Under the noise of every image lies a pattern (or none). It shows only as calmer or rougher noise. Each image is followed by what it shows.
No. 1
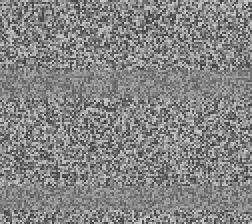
bands of rows
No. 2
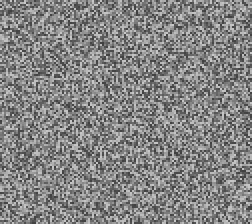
only noise
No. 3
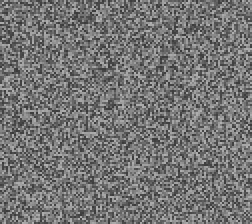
only noise
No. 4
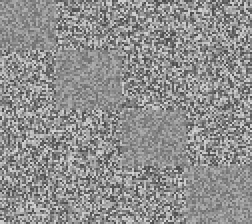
blocks along the diagonal
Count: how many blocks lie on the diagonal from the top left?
4
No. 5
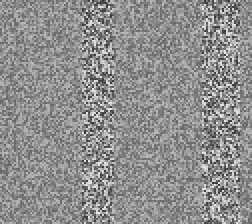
bands of columns
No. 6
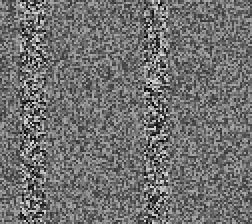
bands of columns
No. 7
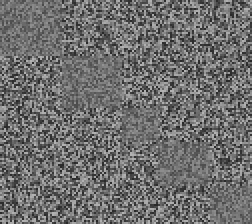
blocks along the diagonal
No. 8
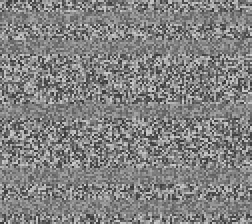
bands of rows
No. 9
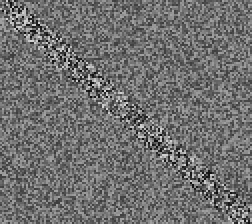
a diagonal band
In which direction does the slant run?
top left to bottom right
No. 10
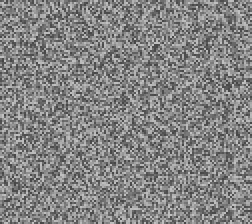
only noise
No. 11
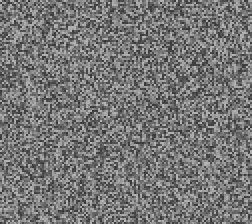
only noise
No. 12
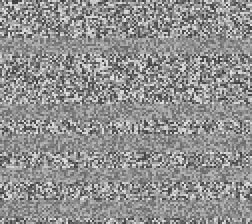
bands of rows
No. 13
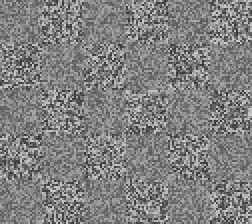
a checkerboard
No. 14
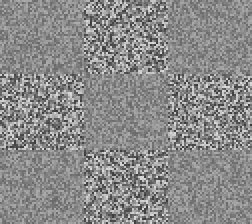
a checkerboard
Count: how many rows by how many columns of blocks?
3 by 3
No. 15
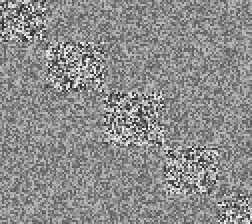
blocks along the diagonal
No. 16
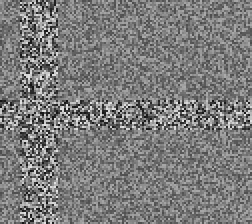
bands of rows crossing bands of columns
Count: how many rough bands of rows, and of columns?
1 and 1
